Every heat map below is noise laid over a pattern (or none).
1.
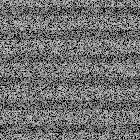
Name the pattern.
horizontal stripes
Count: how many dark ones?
6
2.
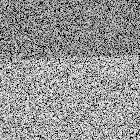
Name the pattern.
a sharp edge
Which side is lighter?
bottom
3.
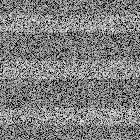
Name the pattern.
horizontal stripes
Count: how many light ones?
3
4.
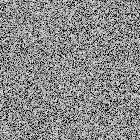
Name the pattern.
only noise
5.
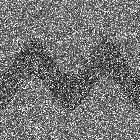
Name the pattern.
a wavy band
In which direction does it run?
left to right
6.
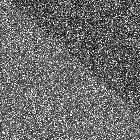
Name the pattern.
a sharp edge
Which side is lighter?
bottom left
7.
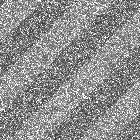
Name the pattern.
diagonal stripes
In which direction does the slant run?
bottom left to top right
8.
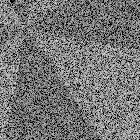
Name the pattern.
spokes from one point
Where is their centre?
top left
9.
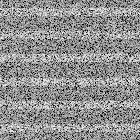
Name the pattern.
horizontal stripes
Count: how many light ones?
6
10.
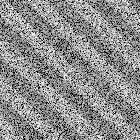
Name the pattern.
diagonal stripes
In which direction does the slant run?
top left to bottom right
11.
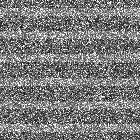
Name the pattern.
horizontal stripes
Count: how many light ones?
6
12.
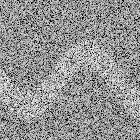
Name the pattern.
a wavy band
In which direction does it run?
left to right
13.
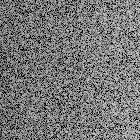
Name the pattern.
a smooth slope
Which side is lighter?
right
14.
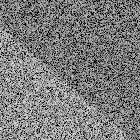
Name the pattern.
a sharp edge
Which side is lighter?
bottom left
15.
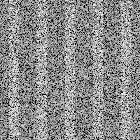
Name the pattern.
vertical stripes
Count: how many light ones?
5
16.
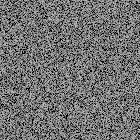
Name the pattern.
only noise
